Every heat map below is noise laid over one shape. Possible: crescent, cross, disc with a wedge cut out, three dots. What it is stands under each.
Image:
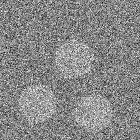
light three dots
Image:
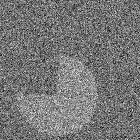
light disc with a wedge cut out
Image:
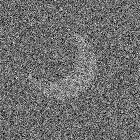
light crescent
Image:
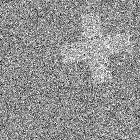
light cross
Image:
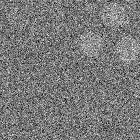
light three dots, top right
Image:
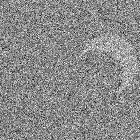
light crescent, middle right
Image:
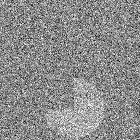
light disc with a wedge cut out, bottom middle
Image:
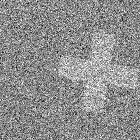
light cross
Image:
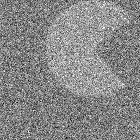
light disc with a wedge cut out
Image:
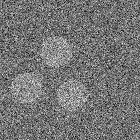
light three dots
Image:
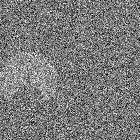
light disc with a wedge cut out, middle left
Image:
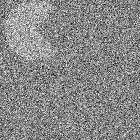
light disc with a wedge cut out, top left
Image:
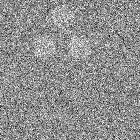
light three dots, top middle
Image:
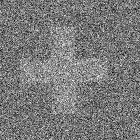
light cross
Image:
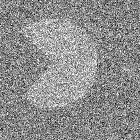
light disc with a wedge cut out
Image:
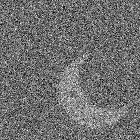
light crescent
